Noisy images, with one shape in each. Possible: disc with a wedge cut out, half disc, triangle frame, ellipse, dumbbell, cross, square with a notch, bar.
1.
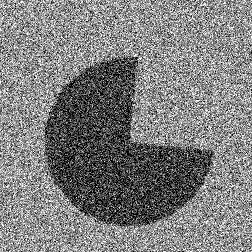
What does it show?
dark disc with a wedge cut out
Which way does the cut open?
up and right
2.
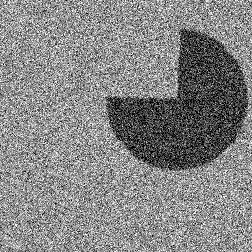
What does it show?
dark disc with a wedge cut out
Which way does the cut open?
up and left
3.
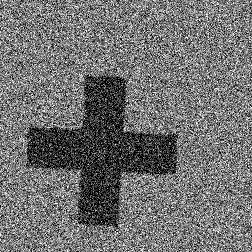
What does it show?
dark cross
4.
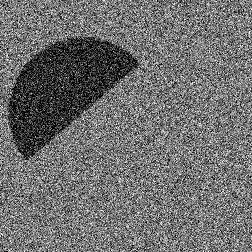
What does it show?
dark half disc
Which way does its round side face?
up and left
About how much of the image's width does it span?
half
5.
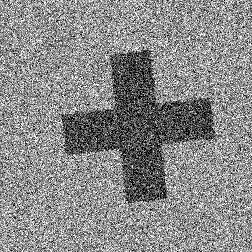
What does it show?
dark cross
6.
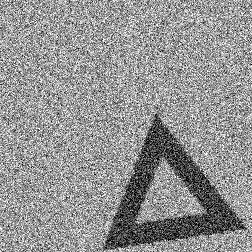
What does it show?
dark triangle frame
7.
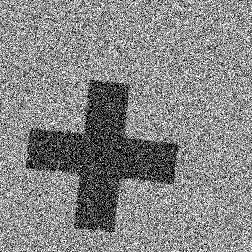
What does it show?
dark cross
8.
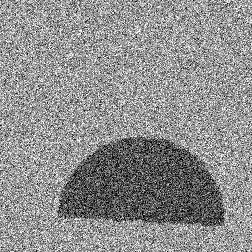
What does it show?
dark half disc
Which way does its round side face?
up
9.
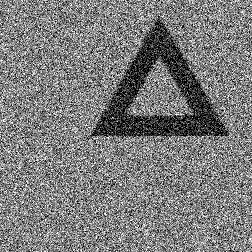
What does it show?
dark triangle frame
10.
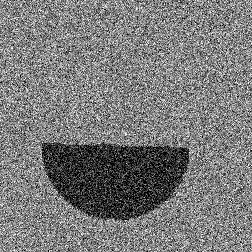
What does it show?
dark half disc
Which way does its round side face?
down
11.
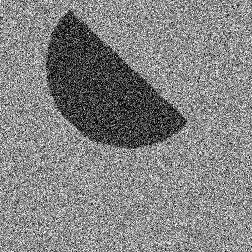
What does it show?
dark half disc
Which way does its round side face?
down and left
